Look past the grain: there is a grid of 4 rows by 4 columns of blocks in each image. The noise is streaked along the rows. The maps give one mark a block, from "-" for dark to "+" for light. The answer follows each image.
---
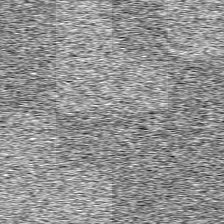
-+-+
-++-
+---
++--
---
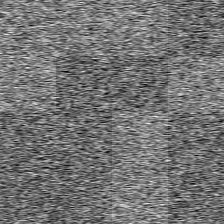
+++-
+--+
--+-
--+-
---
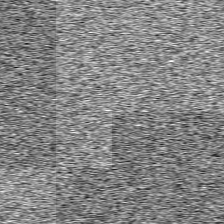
-+++
-+++
-+--
+---
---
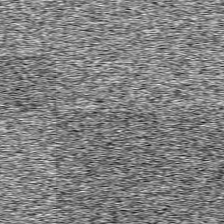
++++
-+++
+---
+---
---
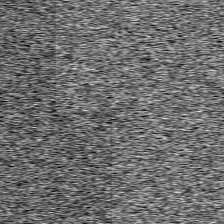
-+++
-+++
--++
--++
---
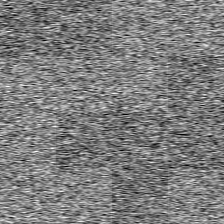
--++
+++-
+---
++-+
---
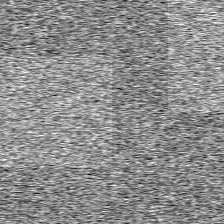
---+
++-+
++--
----
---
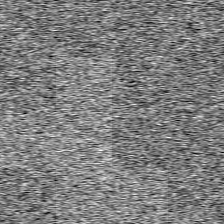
----
-+--
++--
-++-
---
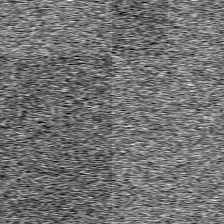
++-+
--++
--++
--++
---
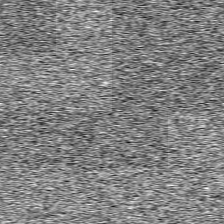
-+--
++--
---+
++++
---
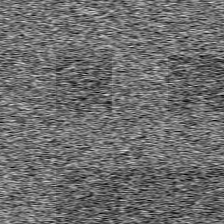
++++
+-+-
++++
+---
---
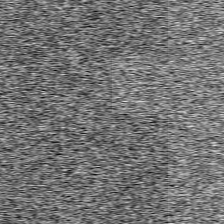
---+
--++
---+
---+
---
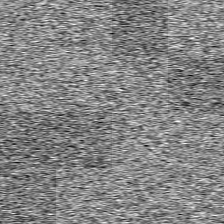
++-+
+++-
--++
-+++
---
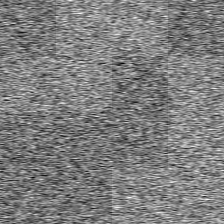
-++-
++-+
---+
--++
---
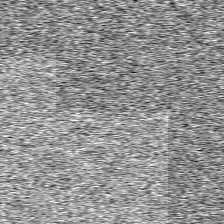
----
+---
+++-
+++-
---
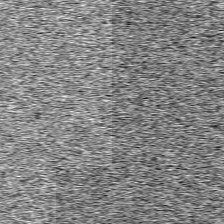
++--
++--
++--
+---
